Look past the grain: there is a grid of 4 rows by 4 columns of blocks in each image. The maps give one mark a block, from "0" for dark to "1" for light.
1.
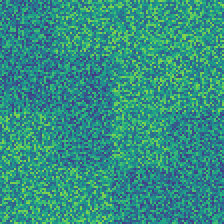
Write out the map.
0 1 1 1
0 0 1 1
1 0 1 0
1 1 0 0
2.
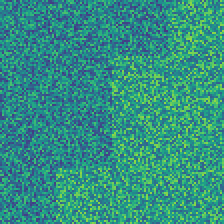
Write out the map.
0 0 0 1
0 0 1 1
0 0 1 1
0 1 1 1
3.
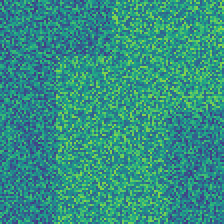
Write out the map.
0 0 1 1
0 1 1 1
0 1 1 0
0 1 1 0
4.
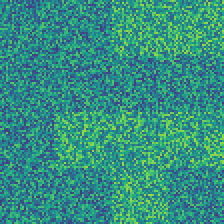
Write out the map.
0 0 1 1
0 0 0 0
0 1 1 1
0 0 1 0
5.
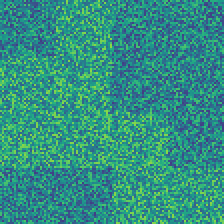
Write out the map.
0 1 0 0
1 1 0 0
1 1 1 0
0 0 1 1
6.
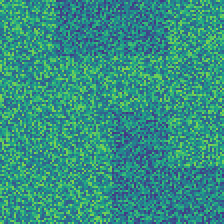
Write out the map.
1 0 0 1
1 1 1 1
1 1 0 1
1 1 0 0
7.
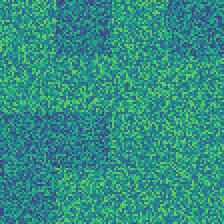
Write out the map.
1 0 1 0
1 1 1 1
0 0 1 1
0 1 1 1
